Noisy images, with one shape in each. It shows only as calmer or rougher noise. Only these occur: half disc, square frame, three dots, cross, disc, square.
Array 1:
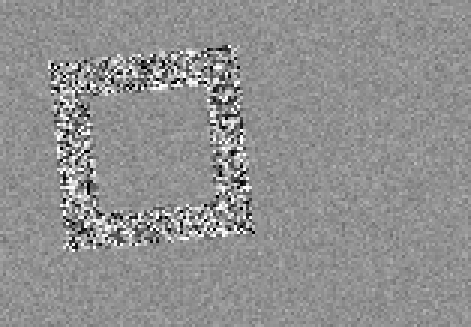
square frame
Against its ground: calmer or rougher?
rougher
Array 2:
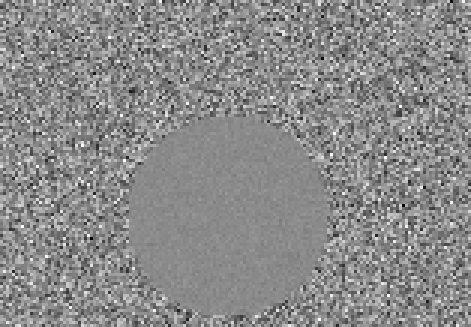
disc
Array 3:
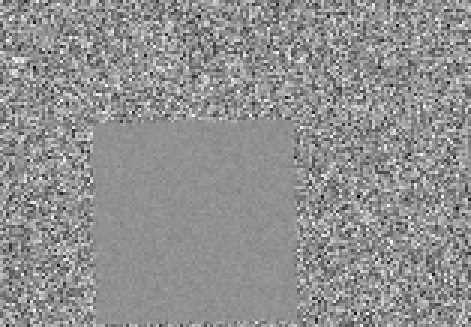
square
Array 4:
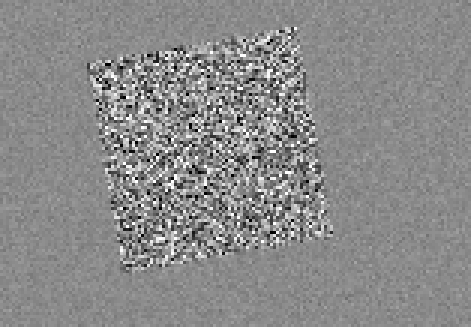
square
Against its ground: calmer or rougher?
rougher
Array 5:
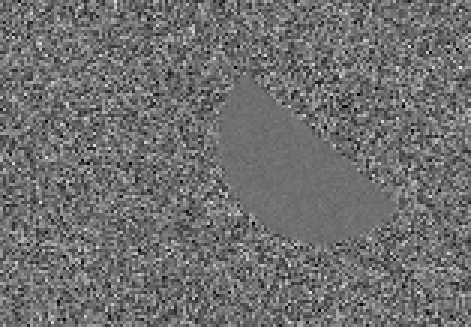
half disc
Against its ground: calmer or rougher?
calmer
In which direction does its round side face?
down and left
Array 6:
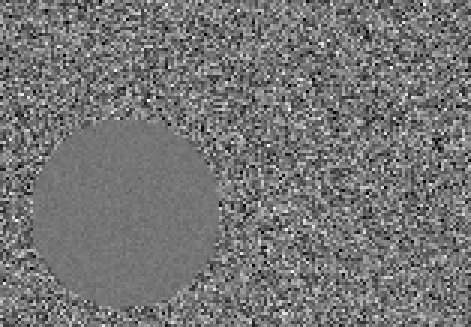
disc
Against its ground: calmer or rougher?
calmer
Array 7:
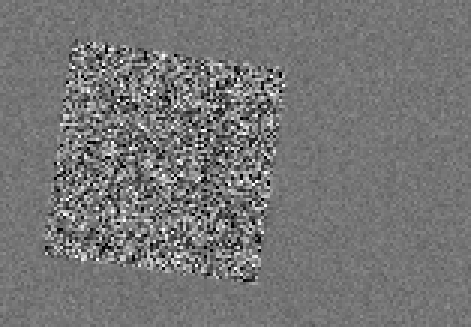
square
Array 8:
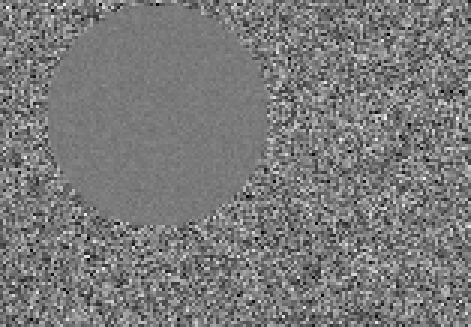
disc
